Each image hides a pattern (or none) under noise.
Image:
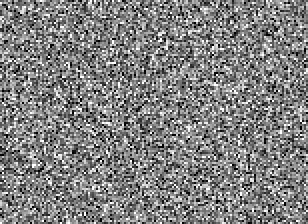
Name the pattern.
only noise
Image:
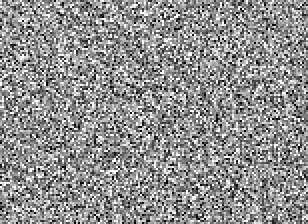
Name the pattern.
only noise
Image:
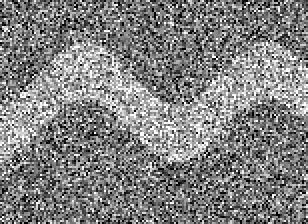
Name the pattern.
a wavy band
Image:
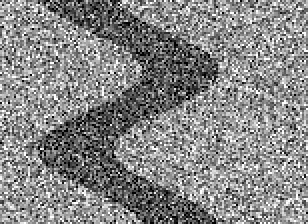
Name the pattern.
a wavy band
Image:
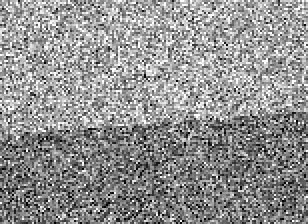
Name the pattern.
a sharp edge
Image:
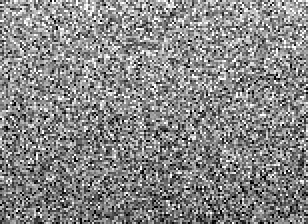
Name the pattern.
a smooth slope
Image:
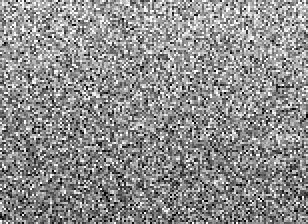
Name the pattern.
a smooth slope
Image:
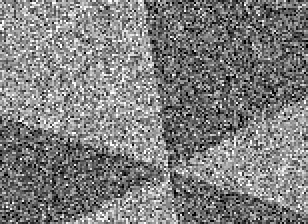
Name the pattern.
spokes from one point
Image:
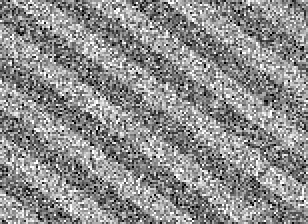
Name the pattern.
diagonal stripes
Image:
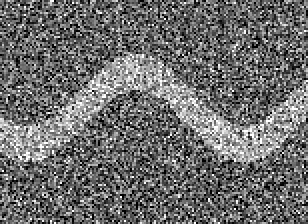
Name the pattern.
a wavy band
